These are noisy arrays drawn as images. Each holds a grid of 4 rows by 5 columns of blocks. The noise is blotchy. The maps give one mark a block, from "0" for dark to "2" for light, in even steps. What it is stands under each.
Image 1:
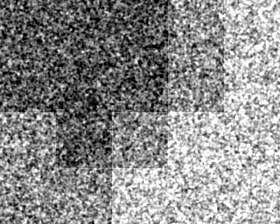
0 0 0 1 2
0 0 0 1 2
1 0 1 2 2
1 1 2 2 2
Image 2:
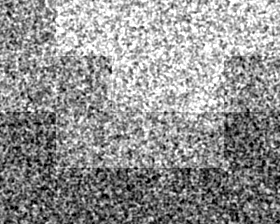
1 2 2 2 2
1 1 2 2 1
0 1 1 1 0
0 0 0 0 0
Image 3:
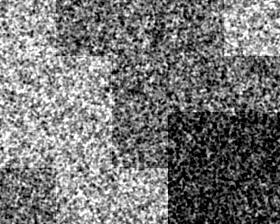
2 1 1 1 2
2 2 1 1 1
2 2 1 0 0
1 2 2 0 0
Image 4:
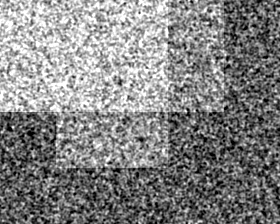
2 2 2 1 0
2 2 2 1 0
0 1 1 0 0
0 0 0 0 0
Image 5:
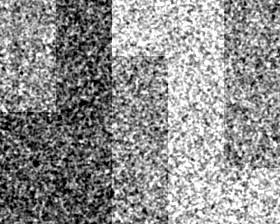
1 0 2 2 1
1 0 1 2 1
0 0 1 2 1
0 0 1 2 2
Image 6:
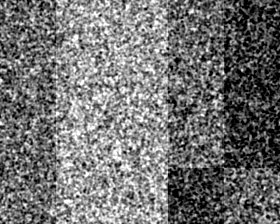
1 2 2 1 0
1 2 2 1 0
1 2 2 1 0
1 2 2 0 1
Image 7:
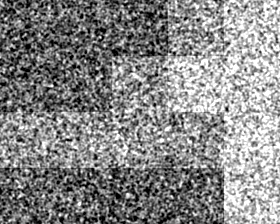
0 0 0 1 2
0 0 1 2 2
1 1 1 1 2
0 0 0 0 2
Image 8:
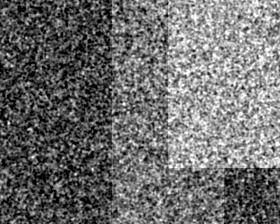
0 0 1 2 2
0 0 1 2 2
0 0 1 2 2
0 0 1 1 0
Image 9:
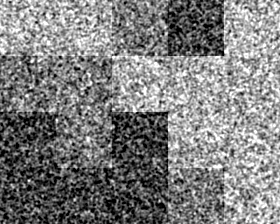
2 2 1 0 2
1 1 2 2 2
0 1 0 2 2
0 0 0 1 2
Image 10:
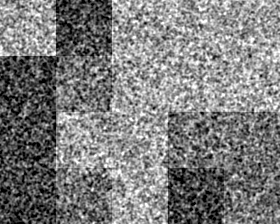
2 0 2 2 2
0 1 2 2 2
0 2 2 1 1
0 1 2 0 1
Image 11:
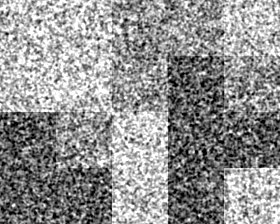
2 2 1 1 2
2 2 1 0 1
0 1 2 0 0
0 0 2 0 2
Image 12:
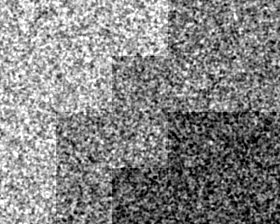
2 2 2 1 1
2 2 1 1 1
2 1 1 0 0
2 1 0 0 0
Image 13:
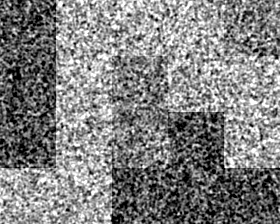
0 2 2 2 1
0 2 1 2 2
0 2 1 0 2
2 2 0 0 0
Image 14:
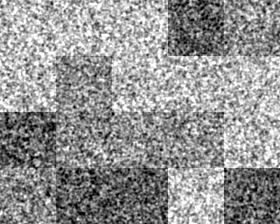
2 2 2 0 1
2 1 2 2 2
0 1 1 1 2
1 0 0 2 0
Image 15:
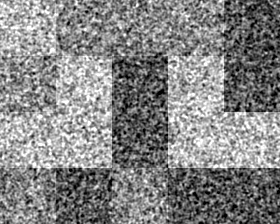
2 1 1 1 0
1 2 0 2 0
2 2 0 2 2
1 0 1 0 0
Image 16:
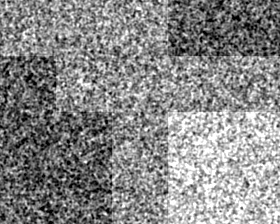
1 1 1 0 0
0 1 1 1 1
0 0 1 2 2
0 0 1 2 2
